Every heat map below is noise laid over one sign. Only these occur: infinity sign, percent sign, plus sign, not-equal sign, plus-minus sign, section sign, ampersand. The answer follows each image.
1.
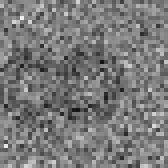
infinity sign
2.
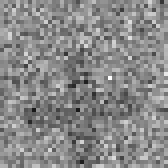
plus sign
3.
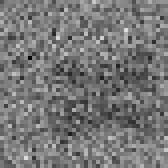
not-equal sign
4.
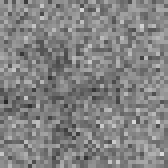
plus sign
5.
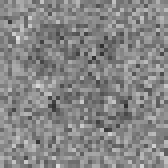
percent sign
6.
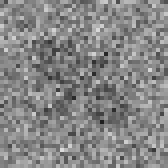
percent sign
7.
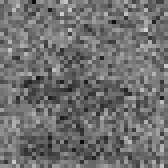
plus-minus sign
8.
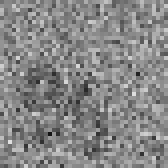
percent sign
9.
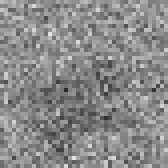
not-equal sign
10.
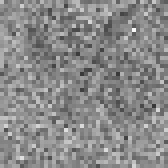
percent sign
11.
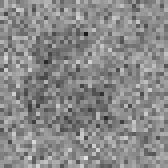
ampersand
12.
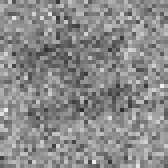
plus-minus sign
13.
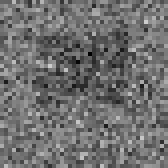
not-equal sign
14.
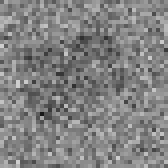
not-equal sign
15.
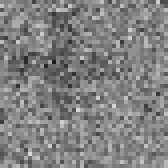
plus sign
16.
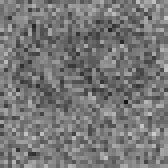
infinity sign
